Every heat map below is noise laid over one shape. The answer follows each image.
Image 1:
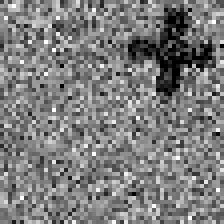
cross
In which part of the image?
top right
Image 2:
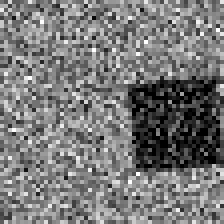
square
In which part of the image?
middle right
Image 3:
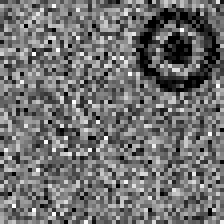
bullseye
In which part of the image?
top right
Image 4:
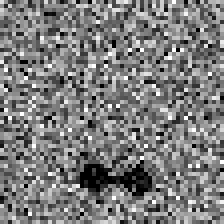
dumbbell
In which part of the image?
bottom middle
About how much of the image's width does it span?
a third
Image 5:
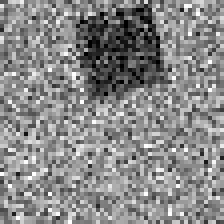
square
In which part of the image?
top middle
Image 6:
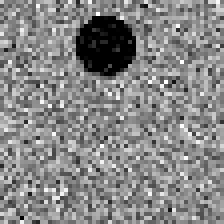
disc
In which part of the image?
top middle
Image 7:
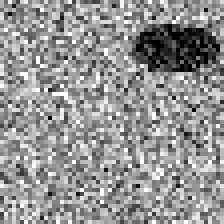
ellipse
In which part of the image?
top right
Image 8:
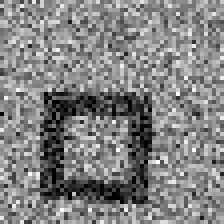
square frame
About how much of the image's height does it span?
half
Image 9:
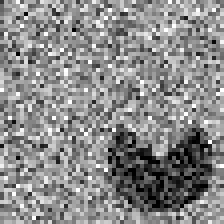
disc with a wedge cut out
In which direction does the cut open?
up
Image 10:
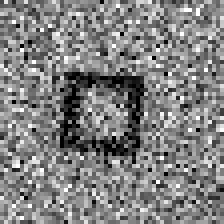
square frame
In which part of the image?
centre
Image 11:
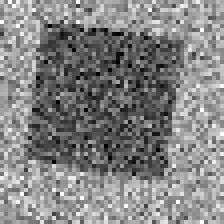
square
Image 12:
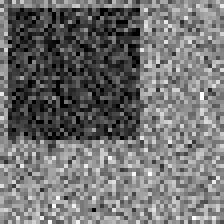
square
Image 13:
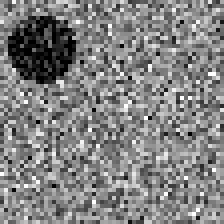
disc
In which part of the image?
top left
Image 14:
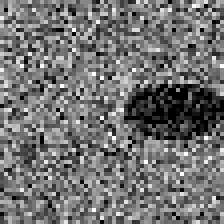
ellipse
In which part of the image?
middle right
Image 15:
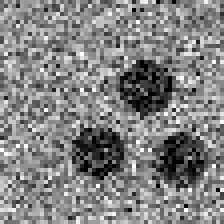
three dots
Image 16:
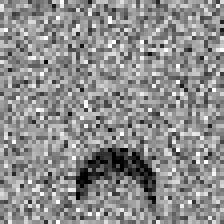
crescent
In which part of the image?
bottom middle
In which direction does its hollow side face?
down
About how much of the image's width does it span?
a third
